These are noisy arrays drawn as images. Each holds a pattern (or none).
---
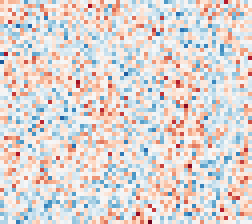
rings round one point
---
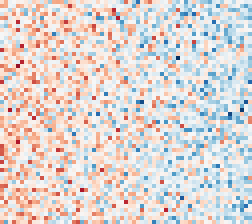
a smooth slope
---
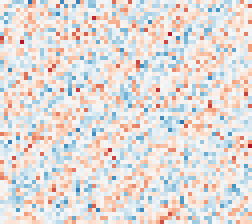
diagonal stripes
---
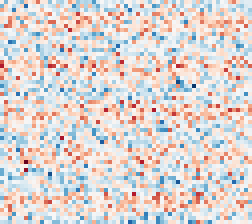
horizontal stripes
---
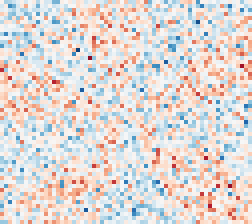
spokes from one point
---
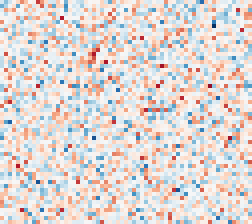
only noise
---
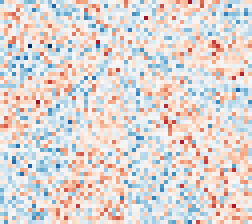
spokes from one point
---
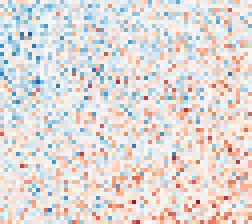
a smooth slope
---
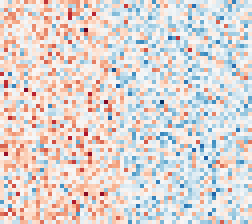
a sharp edge
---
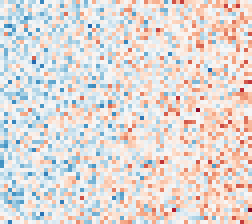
a smooth slope
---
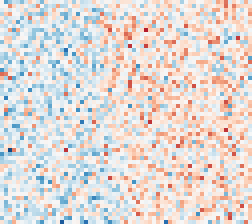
a sharp edge
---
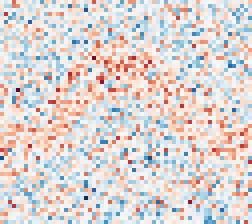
a wavy band
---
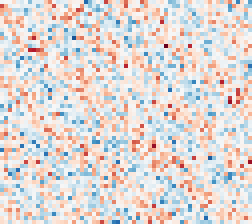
diagonal stripes
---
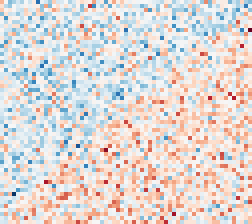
a sharp edge
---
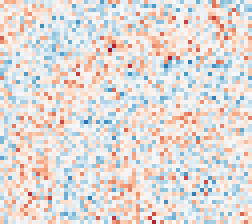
rings round one point
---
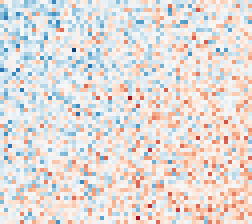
a smooth slope
